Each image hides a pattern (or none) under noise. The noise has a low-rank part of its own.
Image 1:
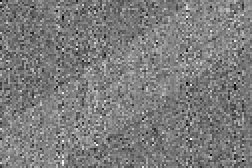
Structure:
a diagonal band
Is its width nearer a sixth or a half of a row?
a half
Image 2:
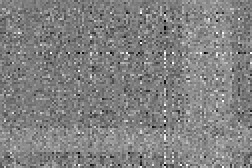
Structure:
bands of rows crossing bands of columns
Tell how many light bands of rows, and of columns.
1 and 1
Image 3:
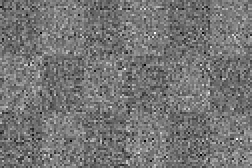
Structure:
a checkerboard
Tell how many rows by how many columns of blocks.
3 by 6
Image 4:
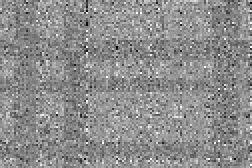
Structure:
bands of rows crossing bands of columns
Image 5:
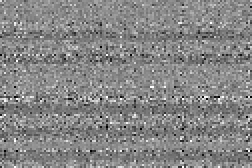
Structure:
bands of rows
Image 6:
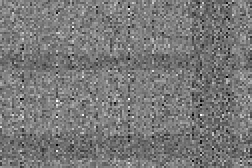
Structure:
bands of rows crossing bands of columns
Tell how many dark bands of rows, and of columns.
2 and 1
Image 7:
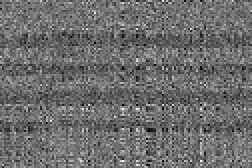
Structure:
bands of rows
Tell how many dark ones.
4
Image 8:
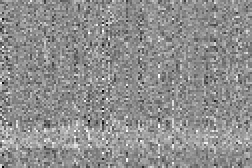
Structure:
one band of rows
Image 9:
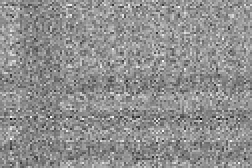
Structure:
bands of rows crossing bands of columns
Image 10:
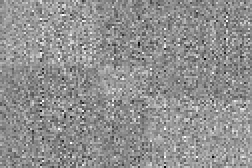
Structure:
blocks along the diagonal
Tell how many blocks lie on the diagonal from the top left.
3
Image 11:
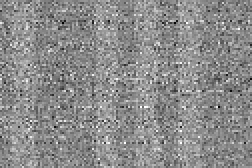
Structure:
bands of columns
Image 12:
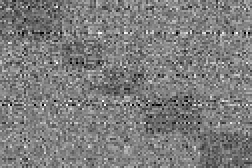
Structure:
blocks along the diagonal
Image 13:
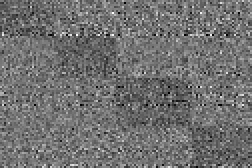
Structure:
blocks along the diagonal
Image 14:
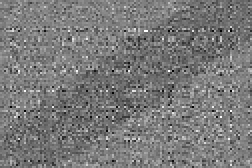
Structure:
a diagonal band
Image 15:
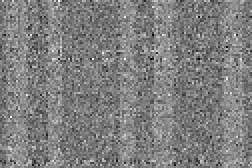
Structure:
bands of columns
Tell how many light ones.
5
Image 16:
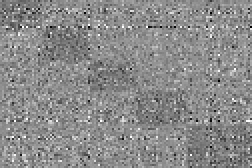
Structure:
blocks along the diagonal
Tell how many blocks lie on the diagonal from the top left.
5
